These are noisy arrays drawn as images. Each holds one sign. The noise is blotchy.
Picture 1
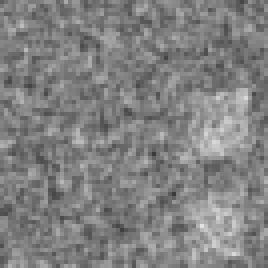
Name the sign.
colon
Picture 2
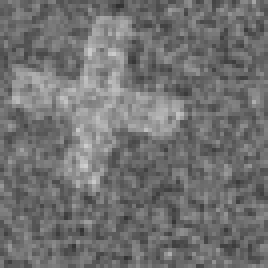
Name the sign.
plus sign
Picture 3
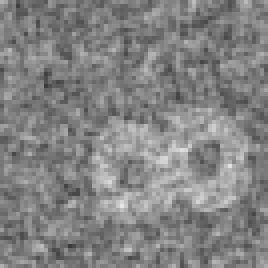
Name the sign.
infinity sign
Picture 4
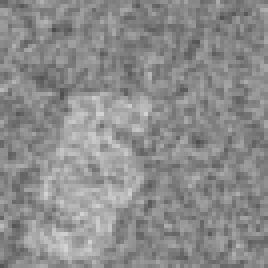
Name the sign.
section sign
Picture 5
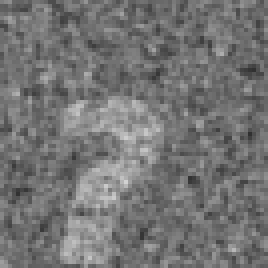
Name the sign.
question mark
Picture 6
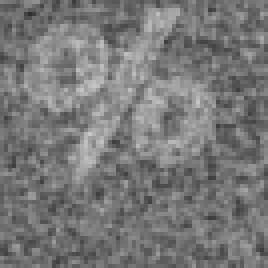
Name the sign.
percent sign
